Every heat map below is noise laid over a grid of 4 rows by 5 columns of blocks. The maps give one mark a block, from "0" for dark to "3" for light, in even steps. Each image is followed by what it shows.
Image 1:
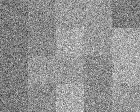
0 1 2 2 0
0 1 3 2 3
0 2 2 1 3
0 1 3 1 2
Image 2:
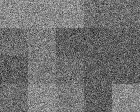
3 3 3 1 1
1 2 0 0 0
0 2 1 0 0
1 3 2 0 3
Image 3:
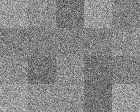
3 2 0 3 1
1 1 1 1 2
2 0 2 0 1
3 2 2 0 3
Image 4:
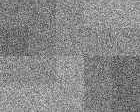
1 1 2 3 3
0 1 2 2 2
2 2 3 1 0
3 3 3 1 0
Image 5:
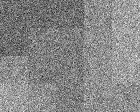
0 0 0 2 3
0 1 1 2 3
2 1 1 2 3
3 2 1 2 2
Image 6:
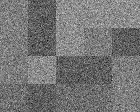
2 0 3 3 3
2 0 3 2 0
2 3 0 0 2
1 0 1 1 2
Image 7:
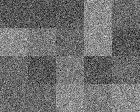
0 0 0 3 1
3 2 1 3 0
1 0 2 0 1
1 1 3 2 3
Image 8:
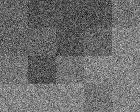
1 0 0 0 2
1 1 0 1 3
2 0 2 3 3
3 3 3 2 3
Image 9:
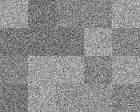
3 0 1 1 3
0 0 0 3 1
1 3 3 1 3
0 3 2 2 1
